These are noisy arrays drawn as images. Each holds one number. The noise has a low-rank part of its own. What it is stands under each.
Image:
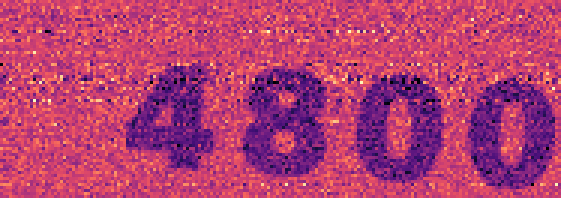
4800
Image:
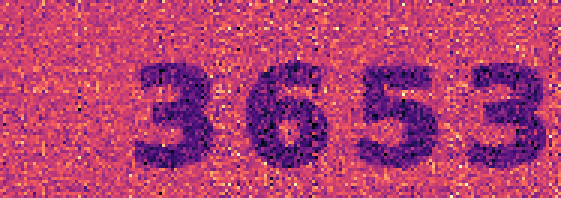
3653
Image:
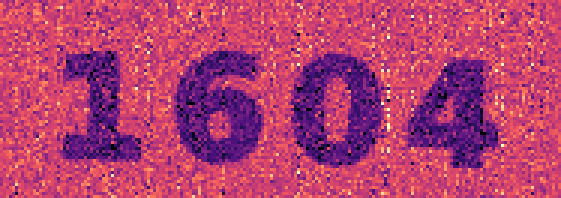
1604
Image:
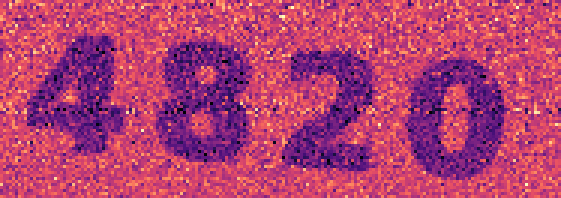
4820
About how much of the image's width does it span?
nearly all
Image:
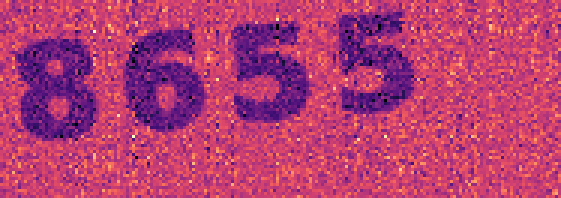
8655
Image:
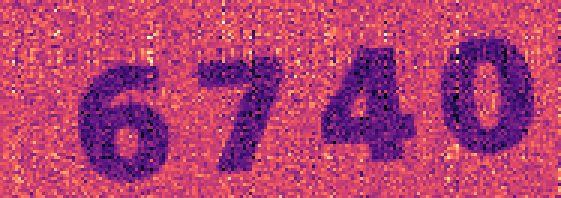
6740
